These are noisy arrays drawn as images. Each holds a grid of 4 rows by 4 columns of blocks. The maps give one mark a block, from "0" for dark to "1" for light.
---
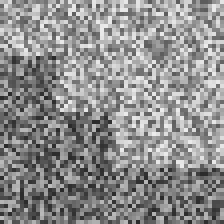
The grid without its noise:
1 1 1 1
0 1 1 1
0 0 1 1
0 0 0 0
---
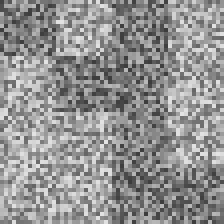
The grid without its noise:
0 1 0 1
1 0 0 1
1 1 0 1
1 1 0 0
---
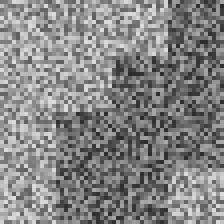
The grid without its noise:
1 1 1 0
1 1 0 0
1 0 0 0
1 0 0 1
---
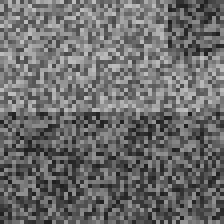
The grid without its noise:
1 1 1 0
1 1 1 1
0 0 0 0
0 0 0 0
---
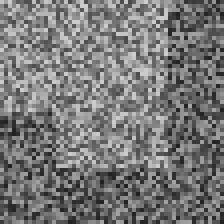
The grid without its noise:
1 1 1 0
1 1 1 0
0 1 1 0
0 0 0 0
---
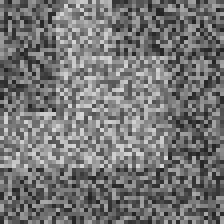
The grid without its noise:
0 1 0 0
0 1 1 0
1 1 1 0
0 0 0 0
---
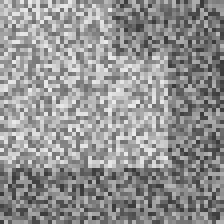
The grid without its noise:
1 1 0 0
1 1 1 0
1 1 1 0
0 0 0 0
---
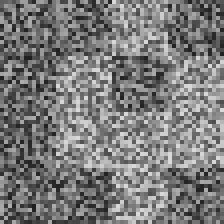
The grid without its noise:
0 0 1 0
0 1 0 1
0 1 1 1
0 0 1 0
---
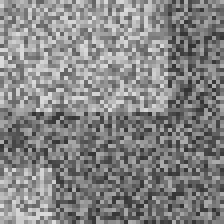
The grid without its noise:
1 1 1 0
1 1 1 0
0 0 0 0
1 0 0 0
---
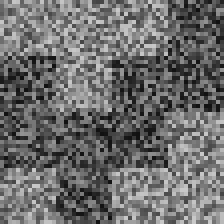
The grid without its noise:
1 1 1 0
0 1 0 0
0 0 0 1
1 0 1 1
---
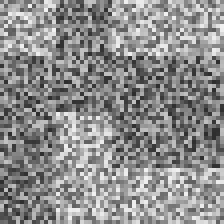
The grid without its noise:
1 0 1 1
0 0 0 0
0 1 0 0
0 1 1 1
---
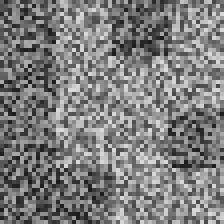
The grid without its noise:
0 1 0 1
0 1 1 1
0 1 1 0
0 0 1 1
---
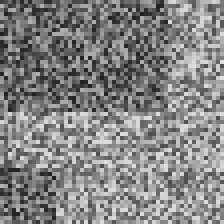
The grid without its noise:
0 0 0 1
0 0 0 1
1 1 1 1
0 1 1 1
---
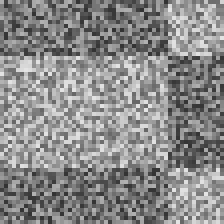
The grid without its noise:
0 0 0 1
1 1 1 0
1 1 1 0
0 0 0 1
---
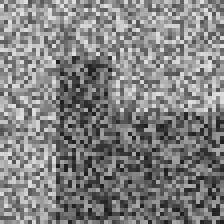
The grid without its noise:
1 1 1 1
1 0 1 1
1 0 0 0
1 0 0 0
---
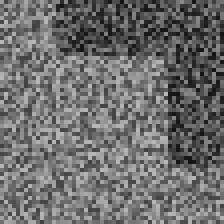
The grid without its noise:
1 0 0 0
1 1 1 0
1 1 1 0
1 1 1 1
